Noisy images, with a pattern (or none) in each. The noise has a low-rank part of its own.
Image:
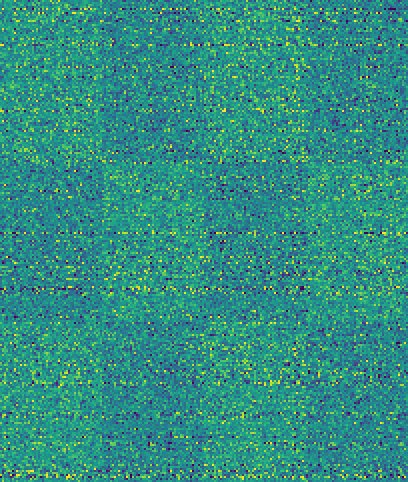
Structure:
a checkerboard
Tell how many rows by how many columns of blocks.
3 by 4
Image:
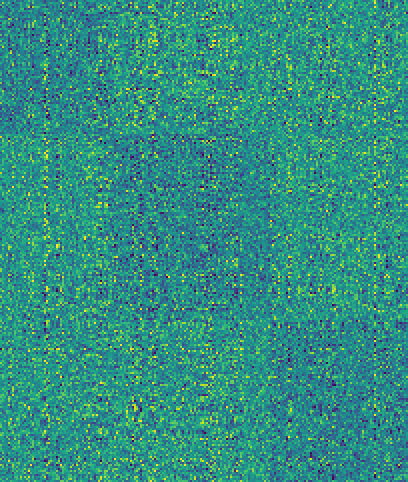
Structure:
blocks along the diagonal
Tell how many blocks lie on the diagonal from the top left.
3
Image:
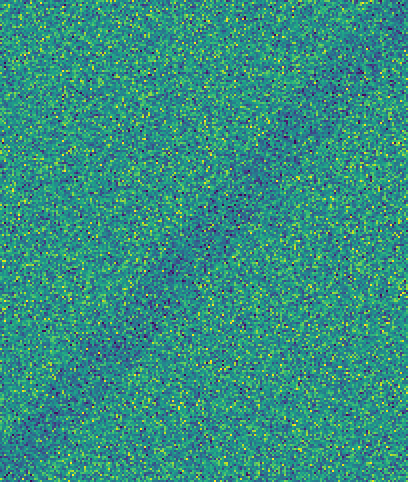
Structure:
a diagonal band
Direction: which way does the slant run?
bottom left to top right
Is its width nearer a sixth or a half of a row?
a sixth
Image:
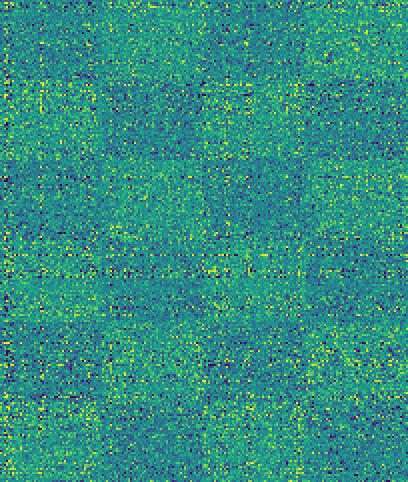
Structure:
a checkerboard
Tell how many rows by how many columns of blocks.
6 by 4
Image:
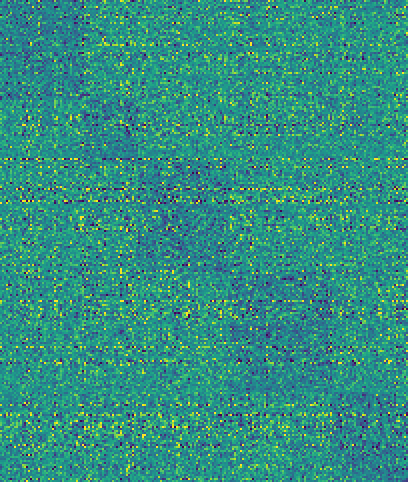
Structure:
blocks along the diagonal
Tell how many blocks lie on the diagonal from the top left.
5
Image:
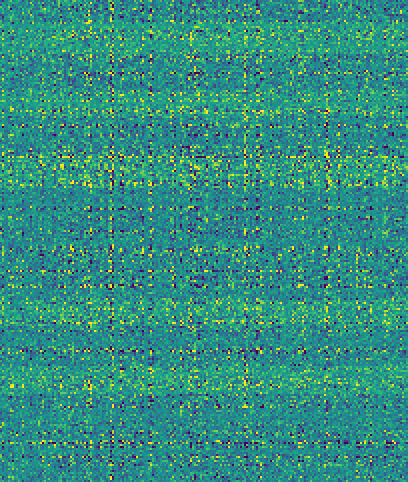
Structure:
bands of rows
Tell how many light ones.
5
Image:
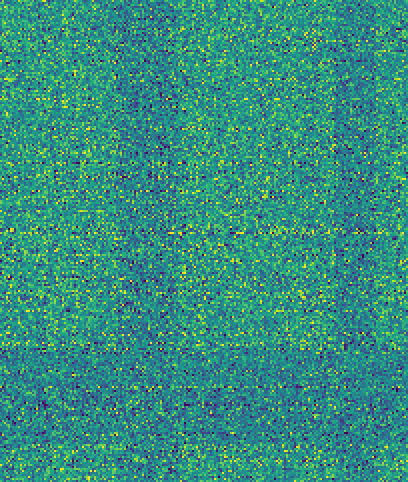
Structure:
bands of rows crossing bands of columns
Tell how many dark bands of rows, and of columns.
1 and 2
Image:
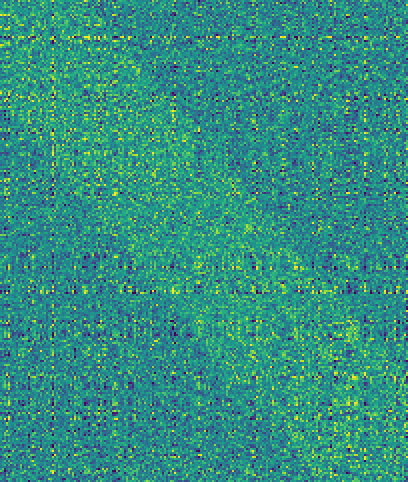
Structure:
a diagonal band
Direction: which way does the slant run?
top left to bottom right
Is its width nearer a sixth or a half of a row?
a half
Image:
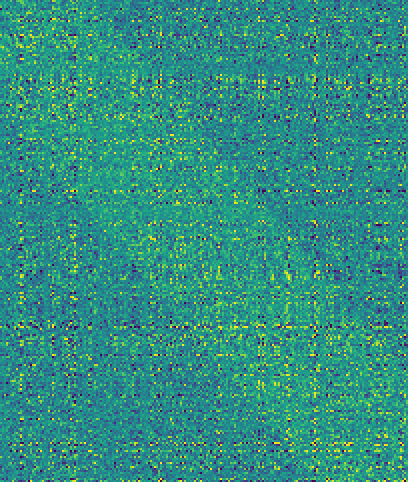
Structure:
a diagonal band
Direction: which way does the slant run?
top left to bottom right
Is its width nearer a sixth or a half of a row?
a half
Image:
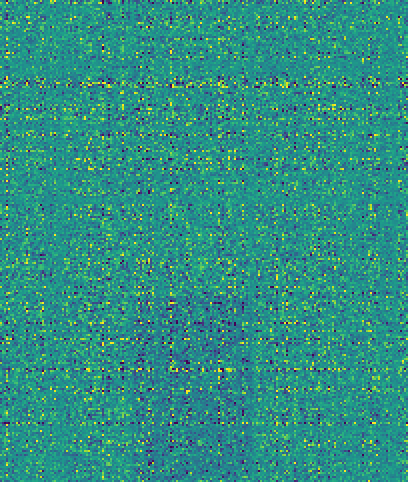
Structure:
one block
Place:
bottom middle
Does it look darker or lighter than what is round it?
darker
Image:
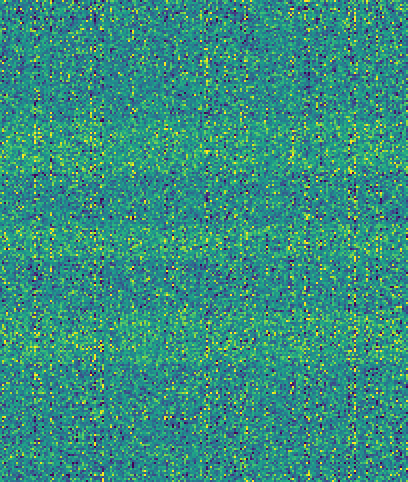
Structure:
bands of rows
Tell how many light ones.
3
